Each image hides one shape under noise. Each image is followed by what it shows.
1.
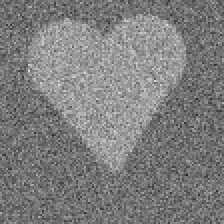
heart
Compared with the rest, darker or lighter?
lighter
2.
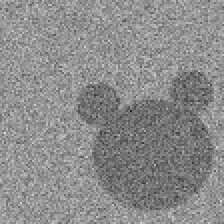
bear's head
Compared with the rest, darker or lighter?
darker
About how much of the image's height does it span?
two thirds
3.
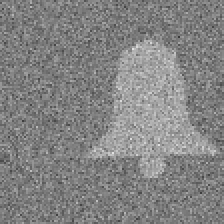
bell
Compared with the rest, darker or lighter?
lighter
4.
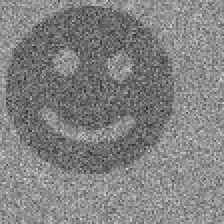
smiling face
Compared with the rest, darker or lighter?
darker
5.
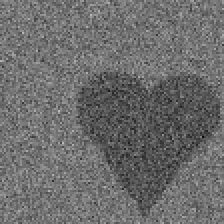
heart
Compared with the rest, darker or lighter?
darker
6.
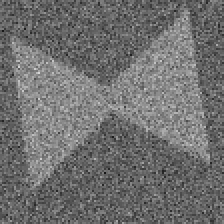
bow tie
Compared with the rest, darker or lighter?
lighter
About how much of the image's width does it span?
nearly all
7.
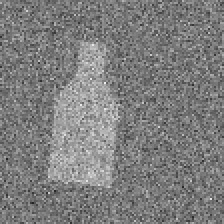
bottle
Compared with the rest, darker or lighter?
lighter
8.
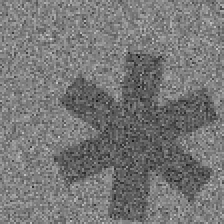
asterisk
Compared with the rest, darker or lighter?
darker
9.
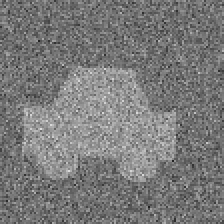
car
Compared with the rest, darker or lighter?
lighter
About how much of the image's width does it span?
two thirds
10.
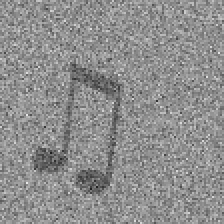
pair of musical notes
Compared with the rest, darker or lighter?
darker
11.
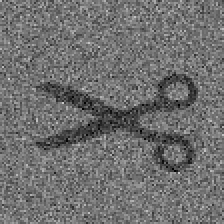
pair of scissors
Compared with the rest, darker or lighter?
darker
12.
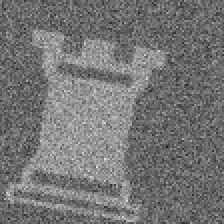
chess rook
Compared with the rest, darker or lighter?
lighter
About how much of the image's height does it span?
nearly all
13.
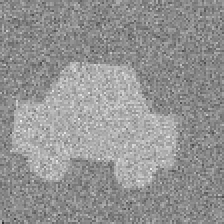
car
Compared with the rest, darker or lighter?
lighter
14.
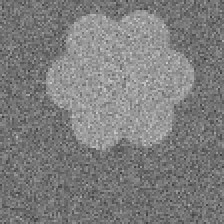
flower
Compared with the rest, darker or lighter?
lighter
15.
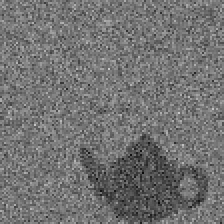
teapot
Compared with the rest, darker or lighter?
darker
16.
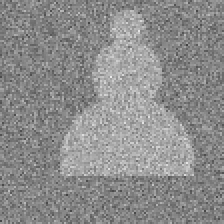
chess pawn
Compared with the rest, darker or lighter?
lighter
